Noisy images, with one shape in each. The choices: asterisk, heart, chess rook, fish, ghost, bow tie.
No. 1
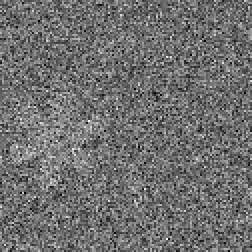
asterisk
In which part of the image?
middle left
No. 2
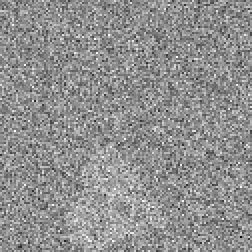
heart
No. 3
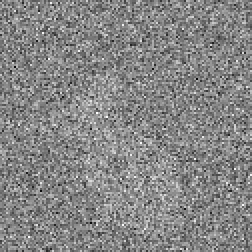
fish
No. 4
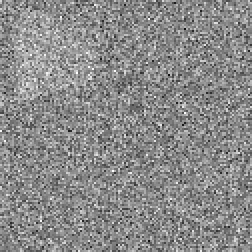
heart
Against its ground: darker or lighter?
lighter
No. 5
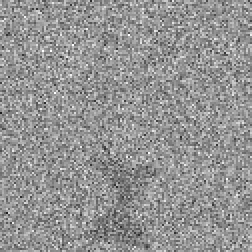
bow tie
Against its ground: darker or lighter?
darker
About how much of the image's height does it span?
a third
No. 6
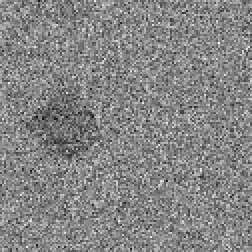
ghost
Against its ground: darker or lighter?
darker
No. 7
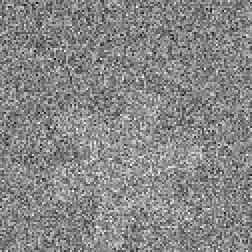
asterisk
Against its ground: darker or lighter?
lighter
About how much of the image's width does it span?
two thirds
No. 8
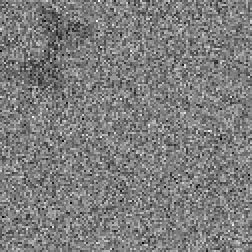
bow tie
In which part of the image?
top left
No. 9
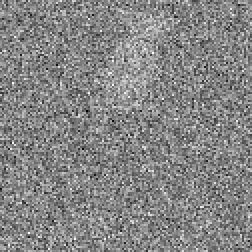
fish
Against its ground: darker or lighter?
lighter
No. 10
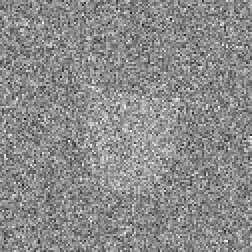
ghost
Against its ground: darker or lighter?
lighter
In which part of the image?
centre
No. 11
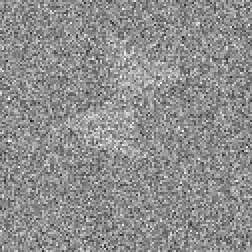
bow tie
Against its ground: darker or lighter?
lighter
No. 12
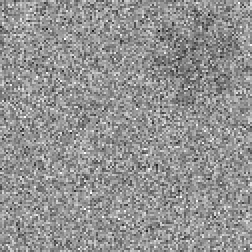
asterisk
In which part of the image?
top right
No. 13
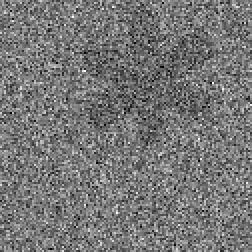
asterisk
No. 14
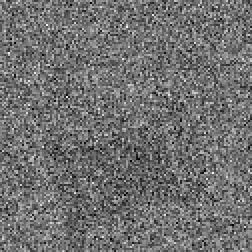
chess rook
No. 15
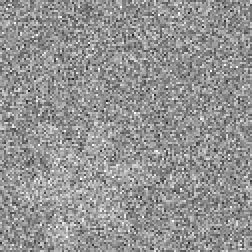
asterisk
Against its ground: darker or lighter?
lighter
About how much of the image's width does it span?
half
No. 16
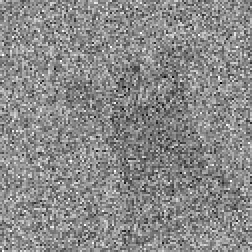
chess rook
